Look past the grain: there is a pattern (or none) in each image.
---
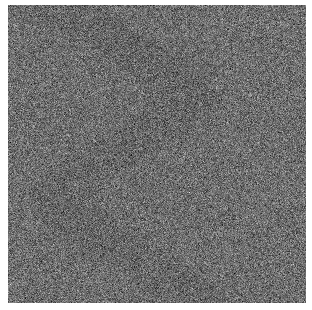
a wavy band
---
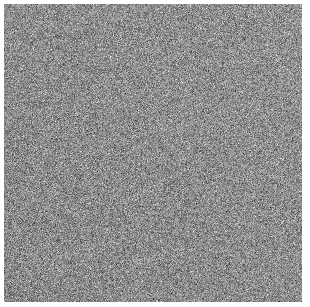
a smooth slope
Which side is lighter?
top right
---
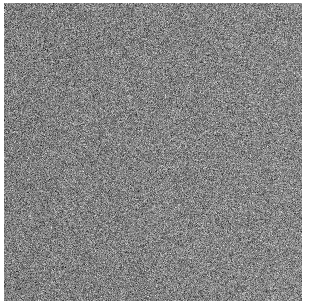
a smooth slope
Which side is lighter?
right
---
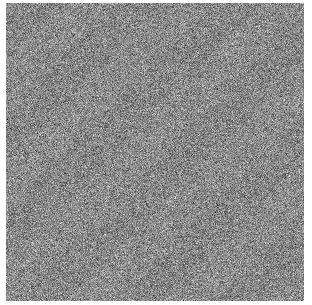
diagonal stripes
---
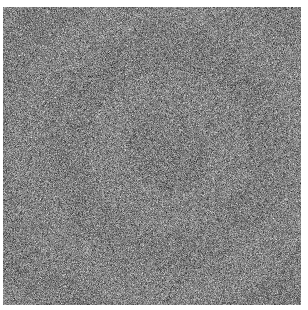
rings round one point
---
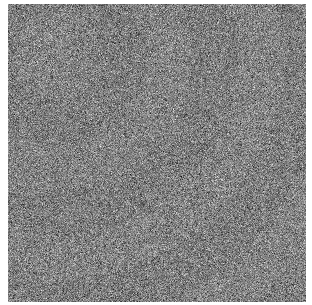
rings round one point
